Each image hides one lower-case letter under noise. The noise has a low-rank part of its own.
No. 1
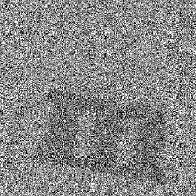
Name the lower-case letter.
m
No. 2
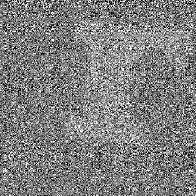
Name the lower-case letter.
r
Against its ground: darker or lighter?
lighter
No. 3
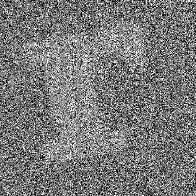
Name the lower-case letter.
r
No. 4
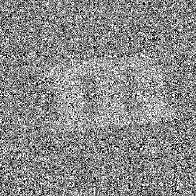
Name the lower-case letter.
m
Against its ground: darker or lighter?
lighter
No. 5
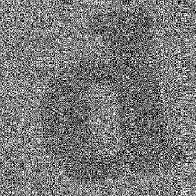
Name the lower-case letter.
d
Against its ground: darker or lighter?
darker
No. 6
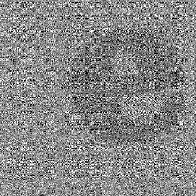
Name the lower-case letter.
e
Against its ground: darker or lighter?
darker
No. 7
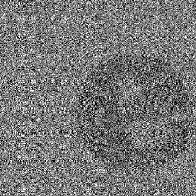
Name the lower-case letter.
e
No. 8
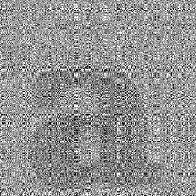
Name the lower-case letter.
a
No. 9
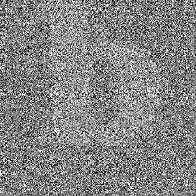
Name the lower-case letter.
b
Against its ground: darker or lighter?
lighter
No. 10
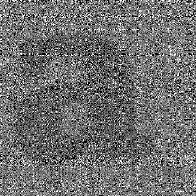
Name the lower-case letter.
a
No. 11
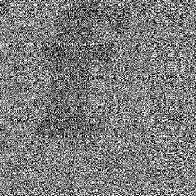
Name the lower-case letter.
f
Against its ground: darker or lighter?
darker
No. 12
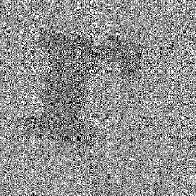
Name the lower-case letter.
r
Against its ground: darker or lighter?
darker
